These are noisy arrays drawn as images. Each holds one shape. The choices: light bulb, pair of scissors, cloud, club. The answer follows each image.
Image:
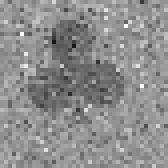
club
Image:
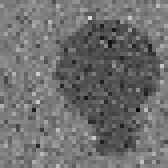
light bulb
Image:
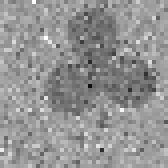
club
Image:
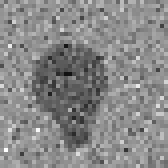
light bulb
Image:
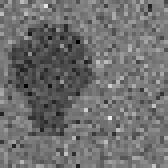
light bulb
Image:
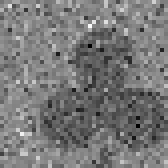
club
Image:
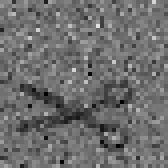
pair of scissors
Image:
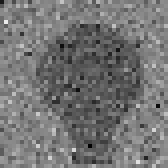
light bulb
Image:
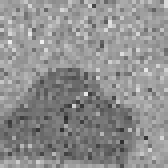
cloud
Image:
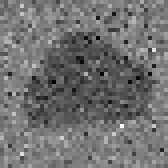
cloud
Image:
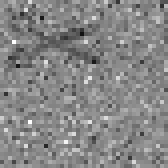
pair of scissors
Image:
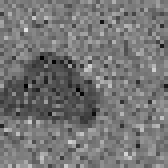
cloud
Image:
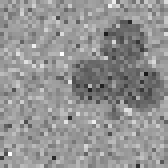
club
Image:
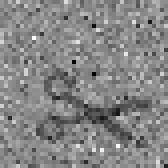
pair of scissors
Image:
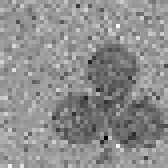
club
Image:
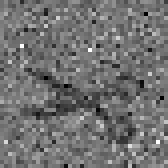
pair of scissors
